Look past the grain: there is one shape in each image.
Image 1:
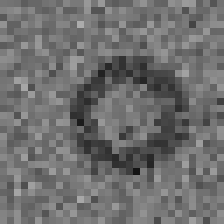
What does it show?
dark ring
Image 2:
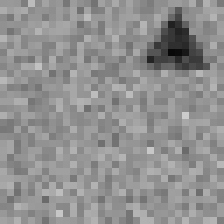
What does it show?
dark triangle, top right
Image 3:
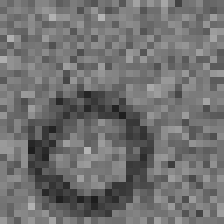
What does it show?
dark ring
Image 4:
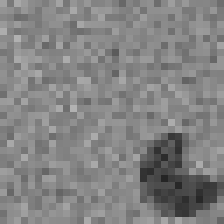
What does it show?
dark disc with a wedge cut out, bottom right
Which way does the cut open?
up and right
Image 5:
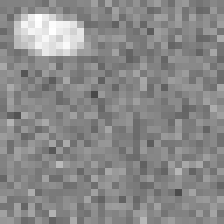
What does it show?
light ellipse, top left
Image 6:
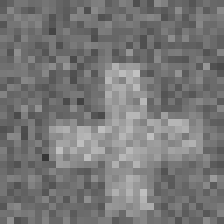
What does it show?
light cross
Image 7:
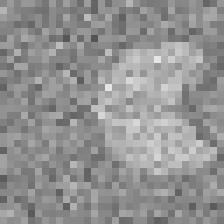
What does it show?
light disc with a wedge cut out
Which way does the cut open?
right
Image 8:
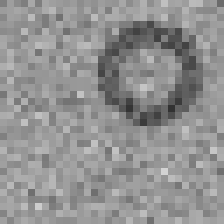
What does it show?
dark ring
